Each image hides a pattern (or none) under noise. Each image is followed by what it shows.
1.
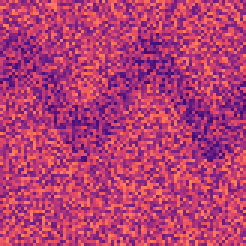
a wavy band
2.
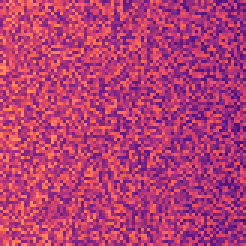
a smooth slope
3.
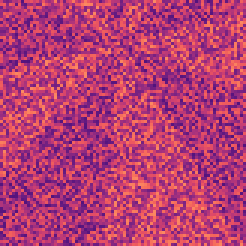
spokes from one point
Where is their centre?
top middle
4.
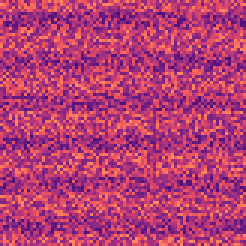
horizontal stripes
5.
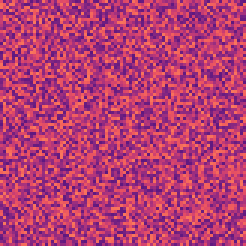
only noise
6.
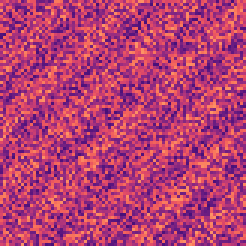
diagonal stripes
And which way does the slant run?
bottom left to top right
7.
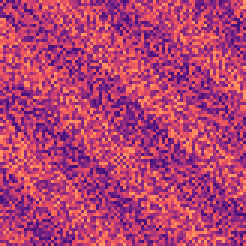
diagonal stripes
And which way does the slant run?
top left to bottom right
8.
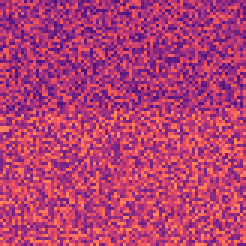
a sharp edge
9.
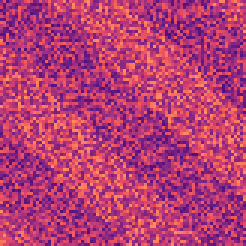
diagonal stripes
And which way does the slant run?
top left to bottom right
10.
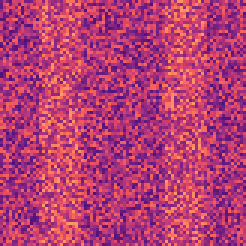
vertical stripes
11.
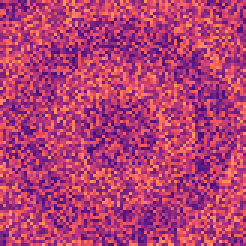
rings round one point
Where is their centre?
centre
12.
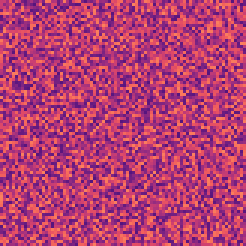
only noise
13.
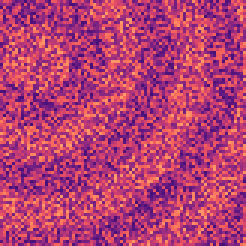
rings round one point
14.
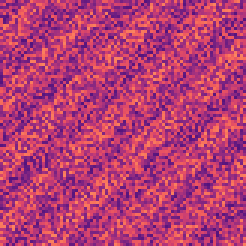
diagonal stripes
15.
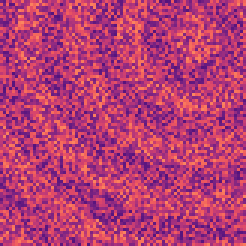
rings round one point
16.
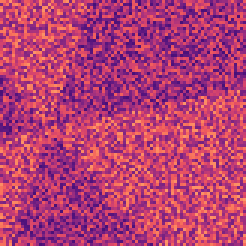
spokes from one point
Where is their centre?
middle left
